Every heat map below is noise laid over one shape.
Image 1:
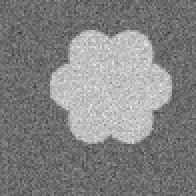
flower
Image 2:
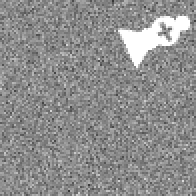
chess bishop
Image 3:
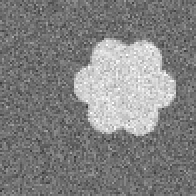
flower
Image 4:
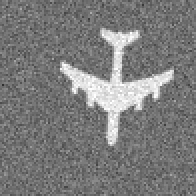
airplane
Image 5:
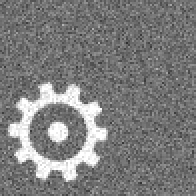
gear
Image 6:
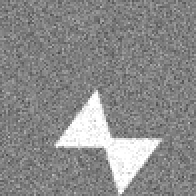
bow tie
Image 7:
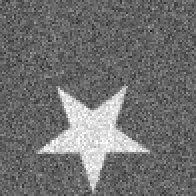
star
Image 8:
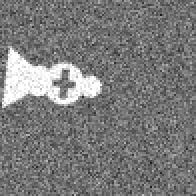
chess bishop
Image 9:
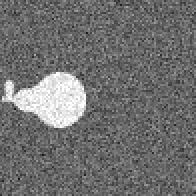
pear
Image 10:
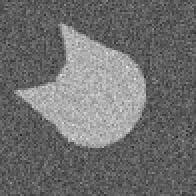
cat's head
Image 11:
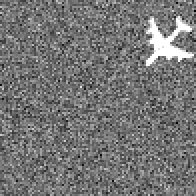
airplane
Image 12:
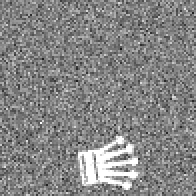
chess queen
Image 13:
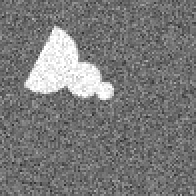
chess pawn
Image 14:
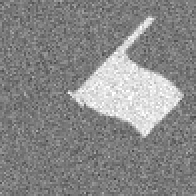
flag
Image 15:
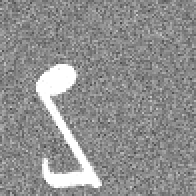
musical note
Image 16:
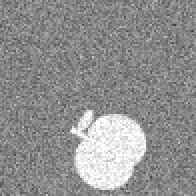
apple
